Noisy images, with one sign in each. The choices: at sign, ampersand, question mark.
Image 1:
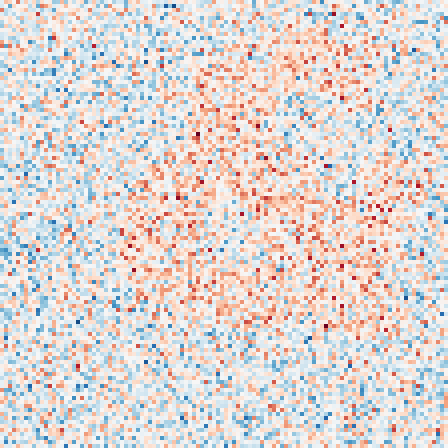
ampersand
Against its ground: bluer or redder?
redder
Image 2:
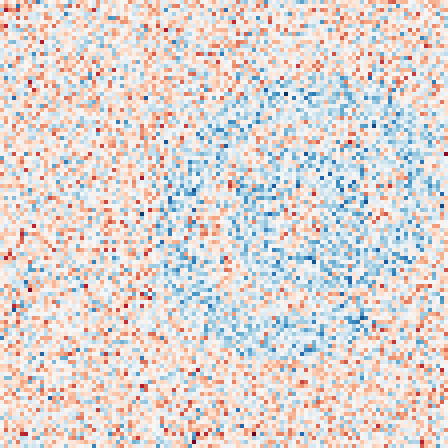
at sign
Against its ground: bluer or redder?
bluer
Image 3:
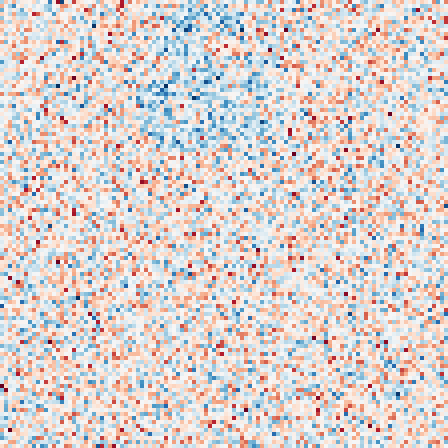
ampersand
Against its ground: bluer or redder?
bluer
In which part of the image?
top middle
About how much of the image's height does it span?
a third
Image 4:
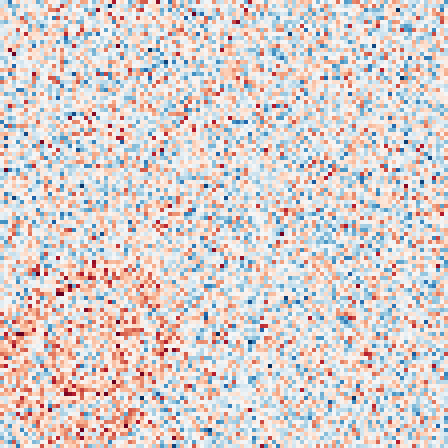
at sign
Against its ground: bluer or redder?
redder
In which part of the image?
bottom left
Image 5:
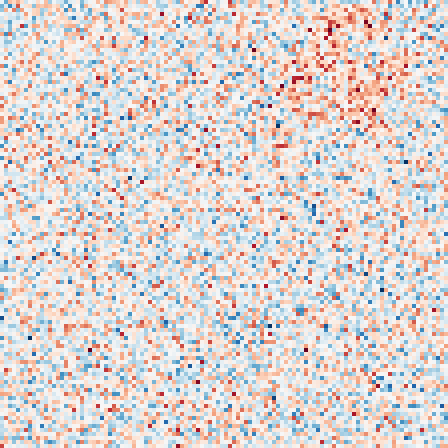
ampersand
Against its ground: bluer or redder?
redder
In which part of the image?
top right
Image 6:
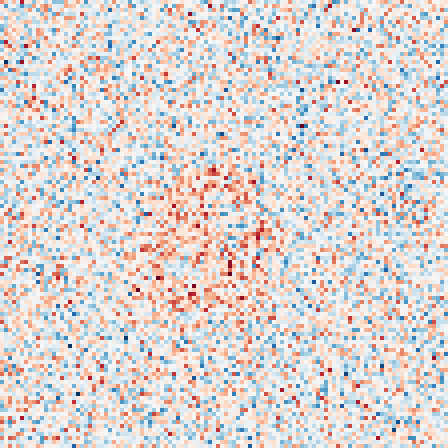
ampersand
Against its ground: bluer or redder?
redder
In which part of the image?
centre
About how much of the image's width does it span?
a third
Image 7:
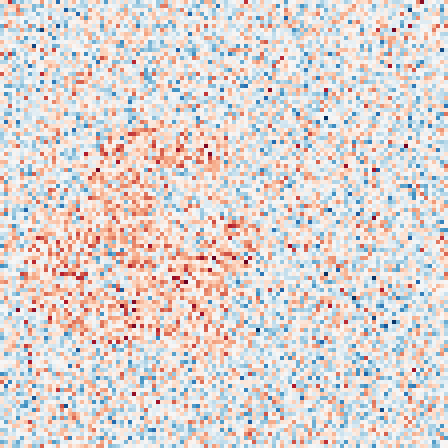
ampersand
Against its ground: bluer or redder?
redder
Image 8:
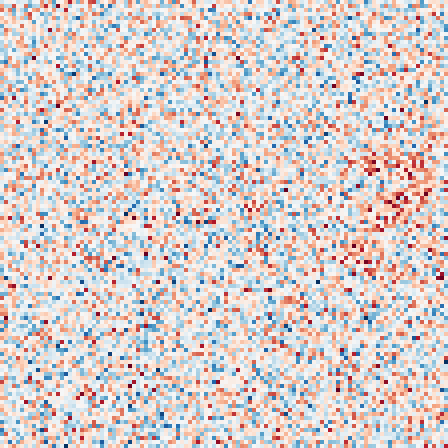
question mark
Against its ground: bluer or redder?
redder
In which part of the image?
middle right
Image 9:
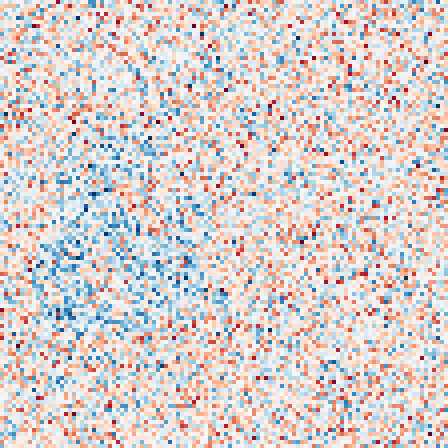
ampersand
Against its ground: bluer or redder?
bluer
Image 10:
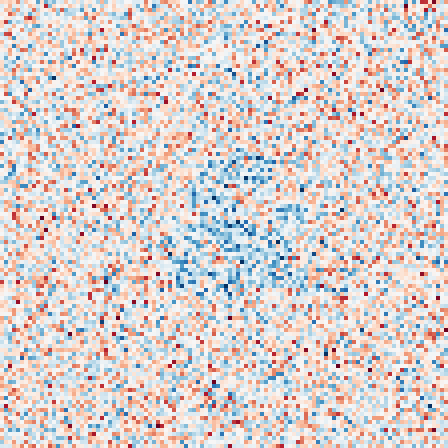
ampersand
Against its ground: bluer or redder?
bluer
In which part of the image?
centre
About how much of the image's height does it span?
a third
